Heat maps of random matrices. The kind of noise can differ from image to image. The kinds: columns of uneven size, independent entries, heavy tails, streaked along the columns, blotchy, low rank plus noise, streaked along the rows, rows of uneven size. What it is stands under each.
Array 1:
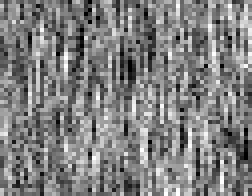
streaked along the columns
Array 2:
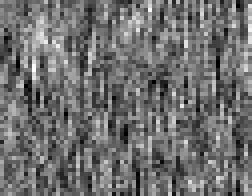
streaked along the columns
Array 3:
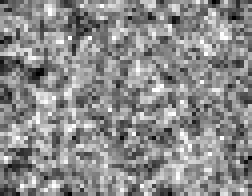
blotchy
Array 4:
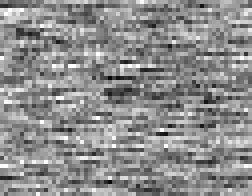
streaked along the rows
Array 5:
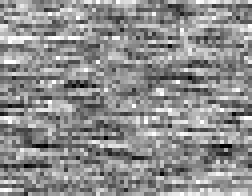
streaked along the rows
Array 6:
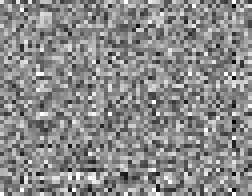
low rank plus noise
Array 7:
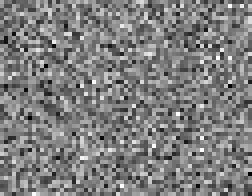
independent entries
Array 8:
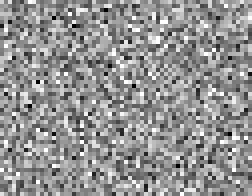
independent entries
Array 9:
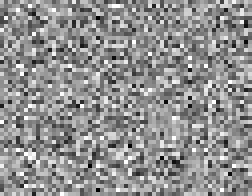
low rank plus noise
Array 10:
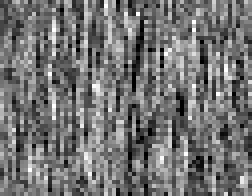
streaked along the columns
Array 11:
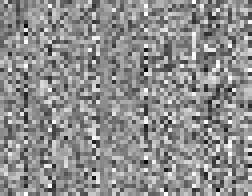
columns of uneven size
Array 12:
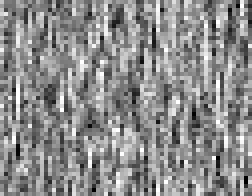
streaked along the columns
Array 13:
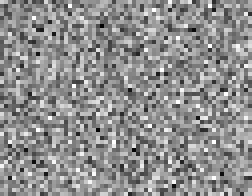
independent entries
